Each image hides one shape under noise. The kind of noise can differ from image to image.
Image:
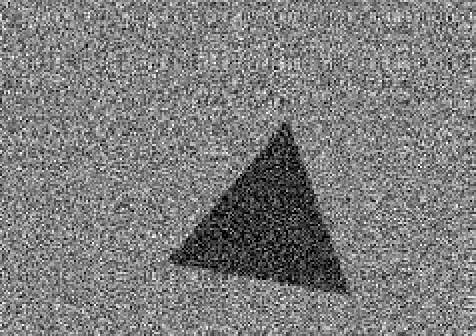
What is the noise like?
low rank plus noise
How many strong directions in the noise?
two
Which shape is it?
triangle
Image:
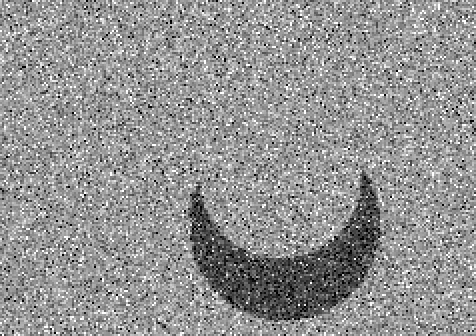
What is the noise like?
heavy tails
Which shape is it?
crescent
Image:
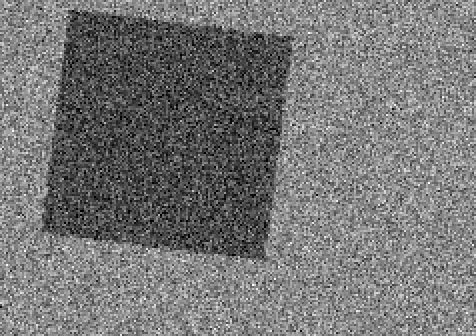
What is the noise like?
independent entries
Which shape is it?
square
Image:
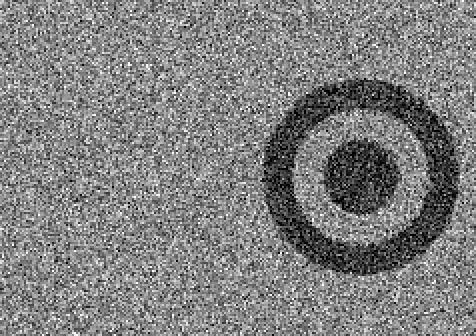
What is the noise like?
independent entries
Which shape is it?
bullseye
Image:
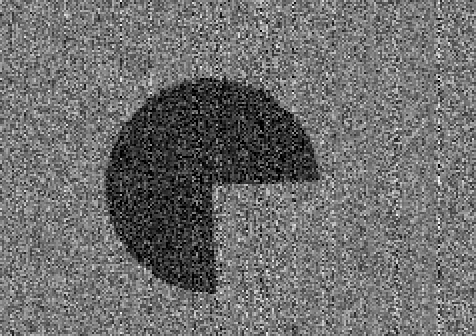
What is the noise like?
columns of uneven size
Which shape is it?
disc with a wedge cut out
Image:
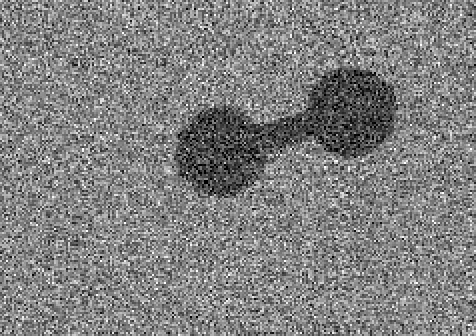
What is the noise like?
low rank plus noise
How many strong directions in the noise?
three or four
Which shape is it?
dumbbell
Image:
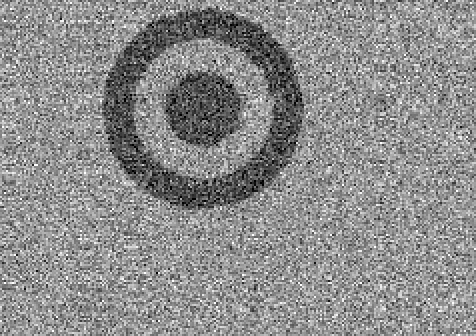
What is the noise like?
low rank plus noise
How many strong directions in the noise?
one
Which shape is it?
bullseye
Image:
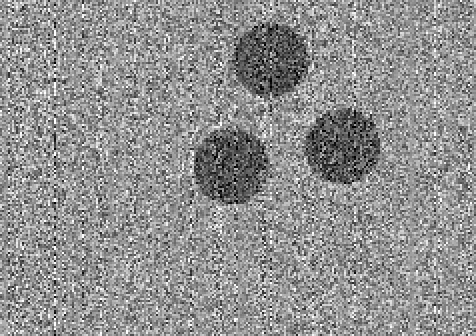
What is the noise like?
columns of uneven size
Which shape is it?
three dots
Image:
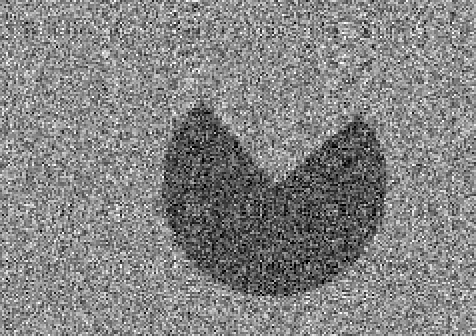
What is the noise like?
low rank plus noise
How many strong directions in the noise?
one
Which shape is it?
disc with a wedge cut out
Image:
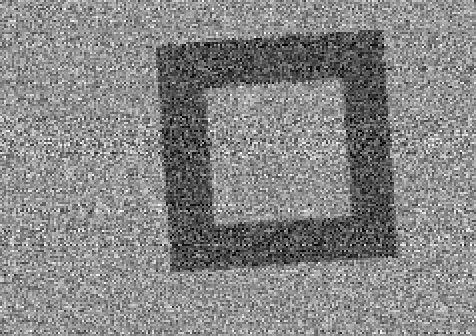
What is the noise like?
rows of uneven size
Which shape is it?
square frame
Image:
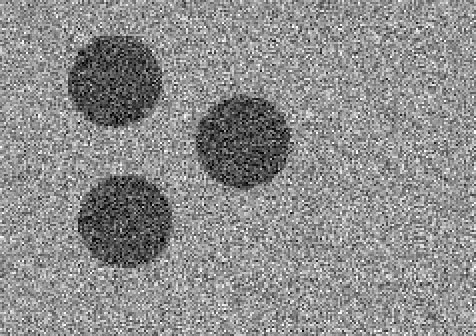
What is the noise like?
low rank plus noise
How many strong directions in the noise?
five to eight
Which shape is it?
three dots
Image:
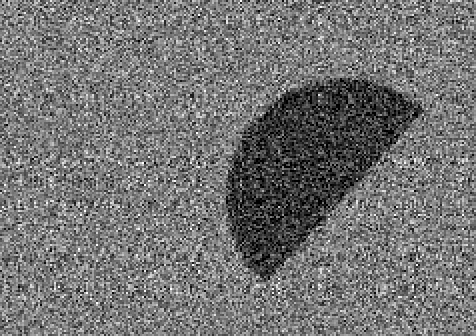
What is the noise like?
low rank plus noise
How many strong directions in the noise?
three or four
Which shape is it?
half disc
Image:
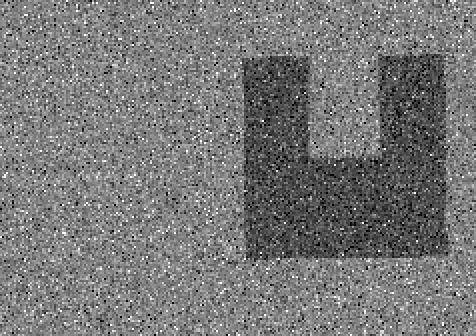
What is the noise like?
heavy tails
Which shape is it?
square with a notch
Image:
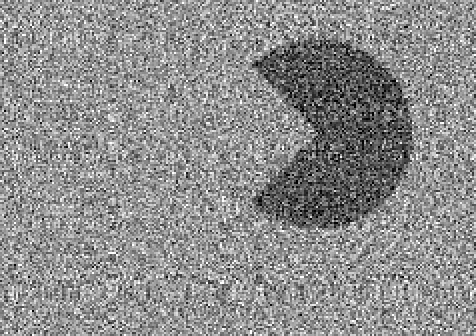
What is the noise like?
low rank plus noise
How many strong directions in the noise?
three or four
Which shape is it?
disc with a wedge cut out
